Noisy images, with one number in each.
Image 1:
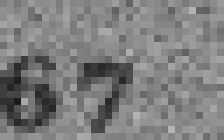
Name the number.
67
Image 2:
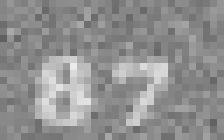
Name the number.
87
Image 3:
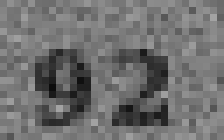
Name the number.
92
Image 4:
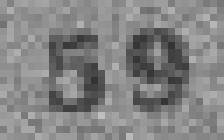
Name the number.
59
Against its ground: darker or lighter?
darker
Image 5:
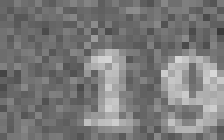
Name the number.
19
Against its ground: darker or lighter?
lighter
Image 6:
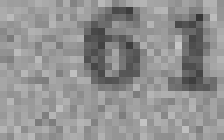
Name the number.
61
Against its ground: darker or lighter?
darker
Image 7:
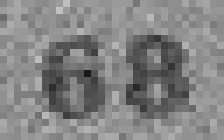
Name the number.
68
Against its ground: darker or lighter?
darker
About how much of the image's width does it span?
two thirds
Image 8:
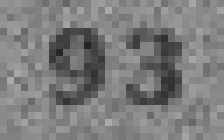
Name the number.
93
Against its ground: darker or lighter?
darker
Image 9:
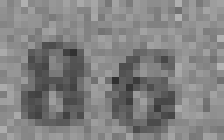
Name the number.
86
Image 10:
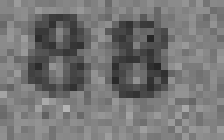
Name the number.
88
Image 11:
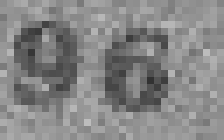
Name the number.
96
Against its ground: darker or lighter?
darker
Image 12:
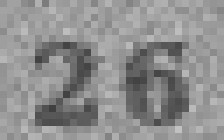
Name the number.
26
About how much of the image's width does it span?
two thirds
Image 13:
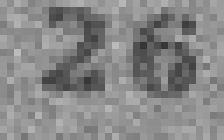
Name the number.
26
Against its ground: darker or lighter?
darker
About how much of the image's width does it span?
two thirds
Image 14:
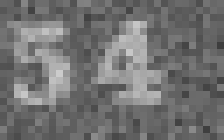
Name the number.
54
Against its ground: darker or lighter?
lighter
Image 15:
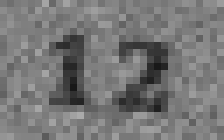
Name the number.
12
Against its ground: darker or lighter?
darker
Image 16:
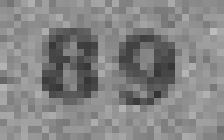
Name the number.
89
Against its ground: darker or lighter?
darker
